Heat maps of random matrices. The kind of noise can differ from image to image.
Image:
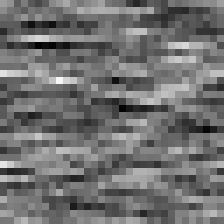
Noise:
streaked along the rows
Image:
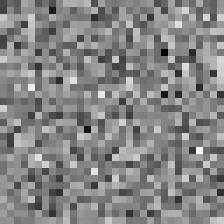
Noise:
independent entries
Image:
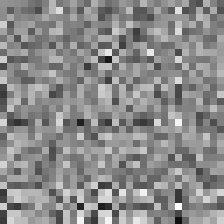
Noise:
low rank plus noise
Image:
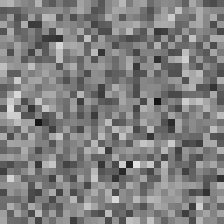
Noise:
independent entries
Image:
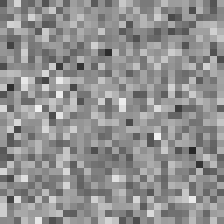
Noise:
independent entries
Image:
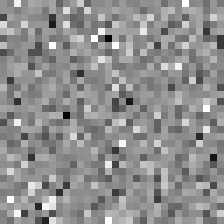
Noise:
heavy tails
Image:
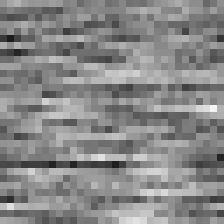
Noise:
streaked along the rows
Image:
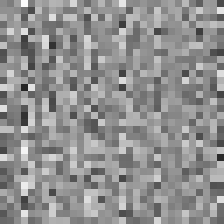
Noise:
columns of uneven size
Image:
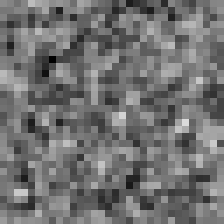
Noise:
blotchy
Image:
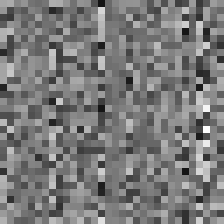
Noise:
columns of uneven size
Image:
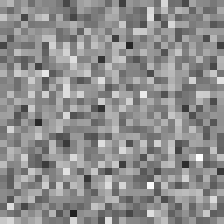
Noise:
independent entries
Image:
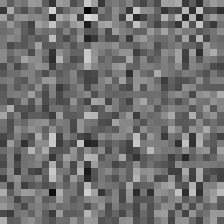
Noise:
low rank plus noise
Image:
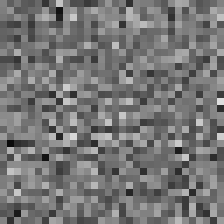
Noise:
low rank plus noise
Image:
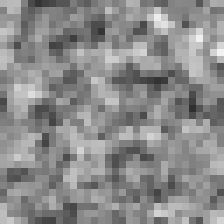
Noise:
blotchy
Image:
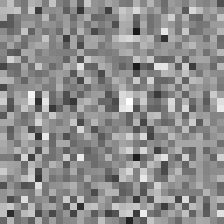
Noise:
low rank plus noise
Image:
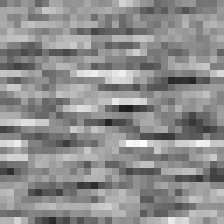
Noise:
streaked along the rows
